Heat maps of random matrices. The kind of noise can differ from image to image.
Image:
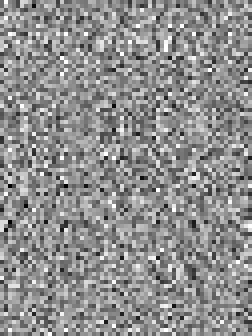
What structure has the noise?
low rank plus noise
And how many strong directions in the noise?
five to eight
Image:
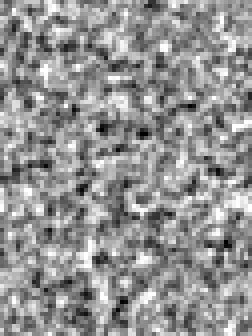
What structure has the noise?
blotchy
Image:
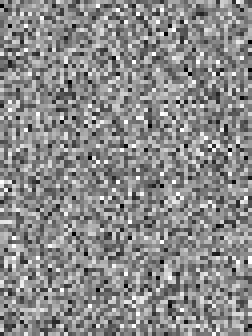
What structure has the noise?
independent entries
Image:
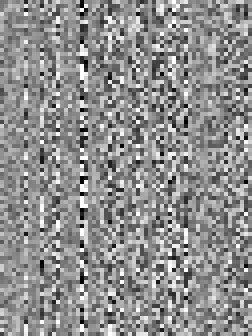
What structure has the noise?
columns of uneven size
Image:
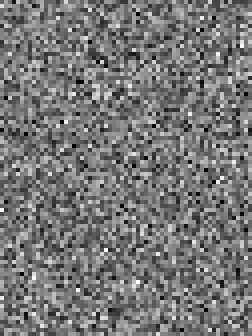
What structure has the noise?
independent entries
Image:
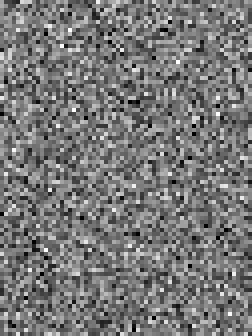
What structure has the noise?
independent entries
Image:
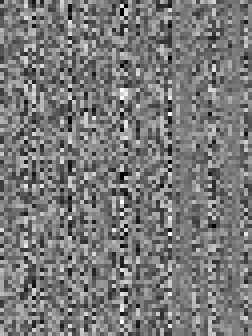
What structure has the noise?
columns of uneven size
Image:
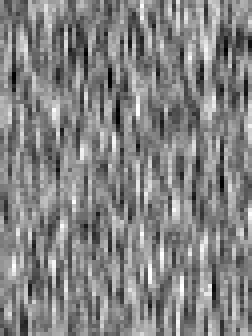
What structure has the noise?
streaked along the columns
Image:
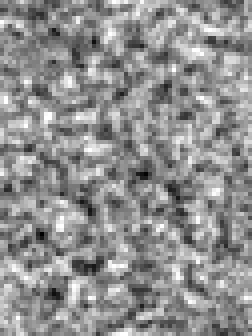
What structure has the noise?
blotchy
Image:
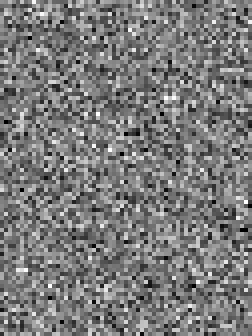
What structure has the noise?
independent entries
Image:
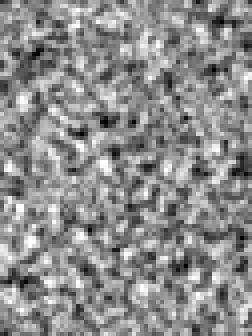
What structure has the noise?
blotchy
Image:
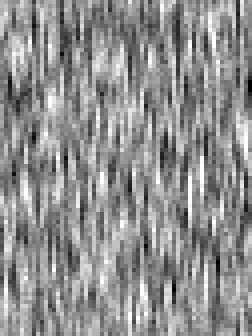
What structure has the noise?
streaked along the columns
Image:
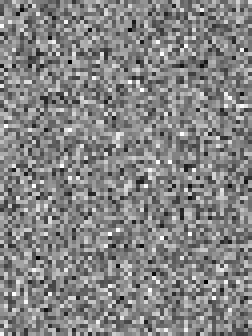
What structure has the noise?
independent entries
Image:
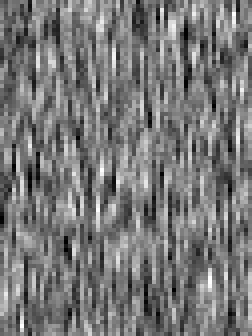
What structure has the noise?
streaked along the columns
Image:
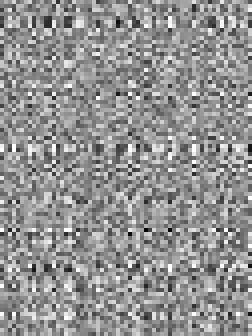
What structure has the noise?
low rank plus noise
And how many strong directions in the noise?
two
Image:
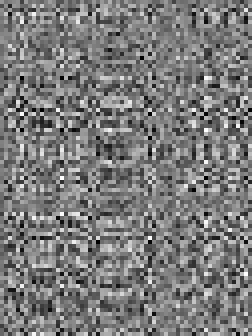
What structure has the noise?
low rank plus noise
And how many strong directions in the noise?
two
